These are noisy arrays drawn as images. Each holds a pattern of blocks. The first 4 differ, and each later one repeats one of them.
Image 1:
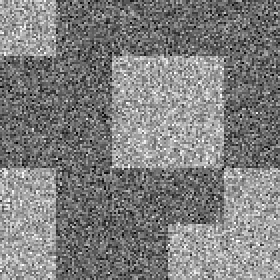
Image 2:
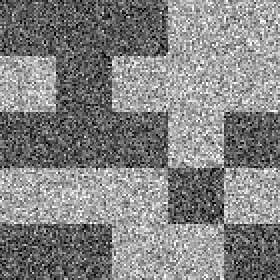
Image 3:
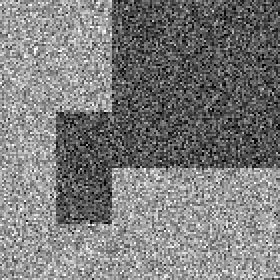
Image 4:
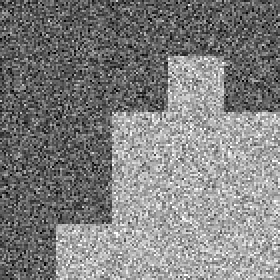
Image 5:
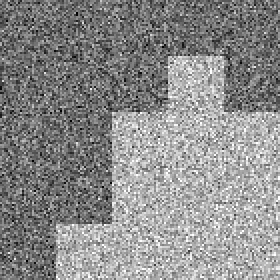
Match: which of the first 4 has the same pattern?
4
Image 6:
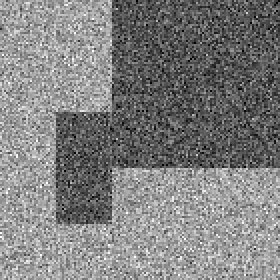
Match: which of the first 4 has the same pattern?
3
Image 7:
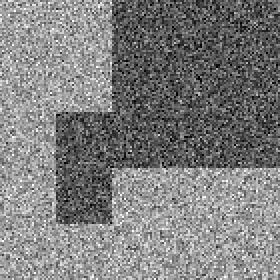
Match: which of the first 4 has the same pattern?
3
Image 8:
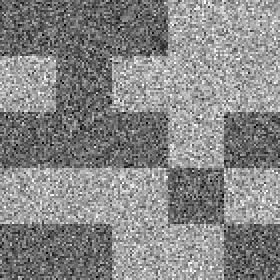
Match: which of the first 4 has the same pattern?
2
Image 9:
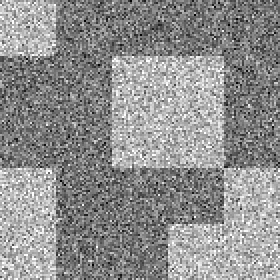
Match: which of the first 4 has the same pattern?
1
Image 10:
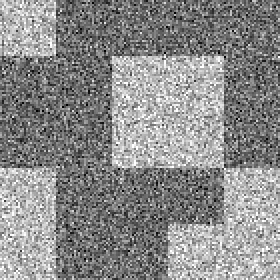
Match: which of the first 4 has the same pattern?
1
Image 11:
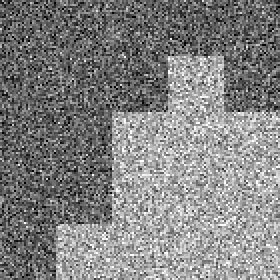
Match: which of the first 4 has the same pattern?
4
